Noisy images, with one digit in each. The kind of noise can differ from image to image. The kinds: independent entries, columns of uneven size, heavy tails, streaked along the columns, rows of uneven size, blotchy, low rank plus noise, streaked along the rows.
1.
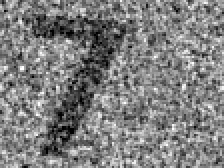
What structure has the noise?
blotchy
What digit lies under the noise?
7
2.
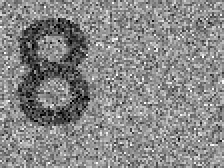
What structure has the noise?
independent entries
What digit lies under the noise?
8
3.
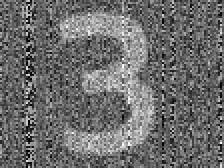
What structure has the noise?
columns of uneven size
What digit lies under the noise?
3
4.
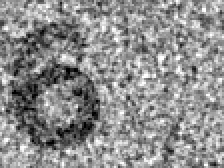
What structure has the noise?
blotchy
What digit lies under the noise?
6
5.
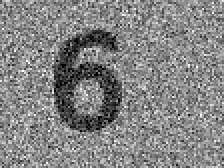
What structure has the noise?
independent entries
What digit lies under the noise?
6
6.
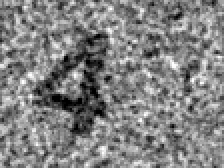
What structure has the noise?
blotchy
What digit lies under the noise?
4
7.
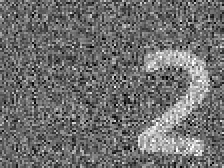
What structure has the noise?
low rank plus noise
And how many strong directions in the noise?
five to eight
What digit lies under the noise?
2
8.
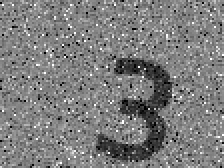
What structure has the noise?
heavy tails
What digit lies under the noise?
3
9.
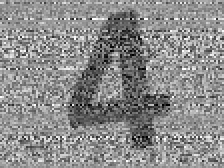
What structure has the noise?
rows of uneven size
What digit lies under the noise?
4
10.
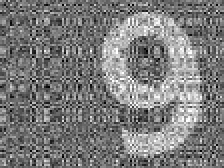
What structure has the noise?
low rank plus noise
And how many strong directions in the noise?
one
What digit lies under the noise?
9
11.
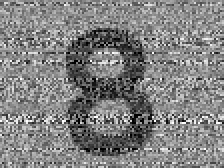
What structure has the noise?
rows of uneven size
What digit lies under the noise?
8
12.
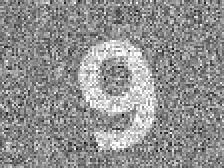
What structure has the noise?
low rank plus noise
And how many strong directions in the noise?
five to eight
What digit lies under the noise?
9
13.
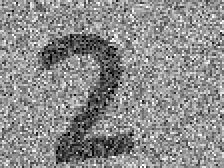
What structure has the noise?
independent entries
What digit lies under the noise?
2
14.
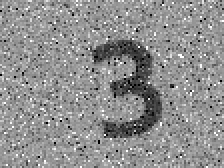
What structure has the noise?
heavy tails
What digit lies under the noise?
3
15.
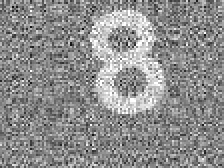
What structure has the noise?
low rank plus noise
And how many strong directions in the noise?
three or four
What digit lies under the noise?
8
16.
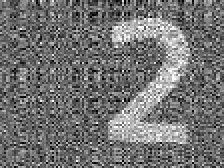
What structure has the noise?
low rank plus noise
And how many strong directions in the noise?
two
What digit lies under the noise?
2
